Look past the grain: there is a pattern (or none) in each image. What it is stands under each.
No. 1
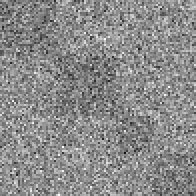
blocks along the diagonal
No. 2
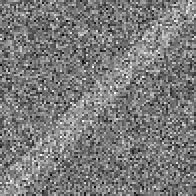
a diagonal band
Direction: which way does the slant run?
bottom left to top right
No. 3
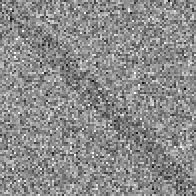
a diagonal band
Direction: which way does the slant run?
top left to bottom right
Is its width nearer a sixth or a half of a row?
a sixth
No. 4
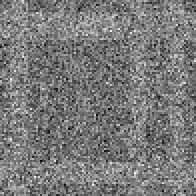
bands of rows crossing bands of columns
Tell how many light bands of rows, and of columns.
2 and 3
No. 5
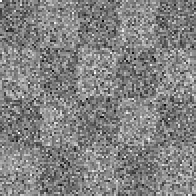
a checkerboard
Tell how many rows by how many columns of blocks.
4 by 5
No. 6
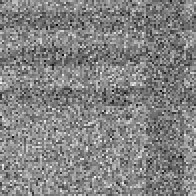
bands of rows crossing bands of columns
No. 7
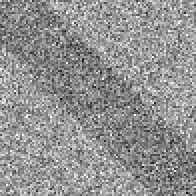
a diagonal band
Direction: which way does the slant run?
top left to bottom right
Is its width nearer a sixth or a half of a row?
a half
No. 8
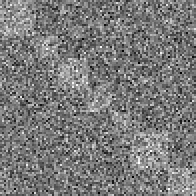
blocks along the diagonal
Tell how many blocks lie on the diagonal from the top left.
7
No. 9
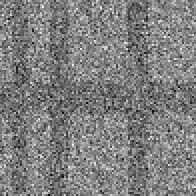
bands of rows crossing bands of columns
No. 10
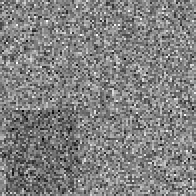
one block
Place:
bottom left
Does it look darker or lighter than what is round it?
darker
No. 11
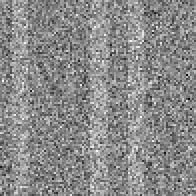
bands of columns
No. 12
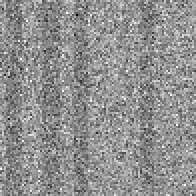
bands of columns
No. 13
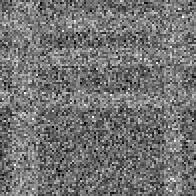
bands of rows crossing bands of columns
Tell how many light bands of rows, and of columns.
3 and 2
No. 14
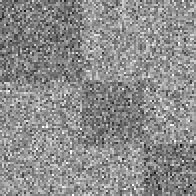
blocks along the diagonal
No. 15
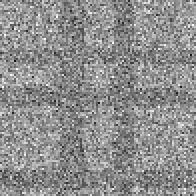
bands of rows crossing bands of columns
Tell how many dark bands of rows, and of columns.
3 and 2
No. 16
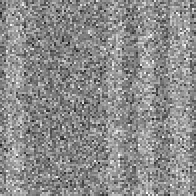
bands of columns
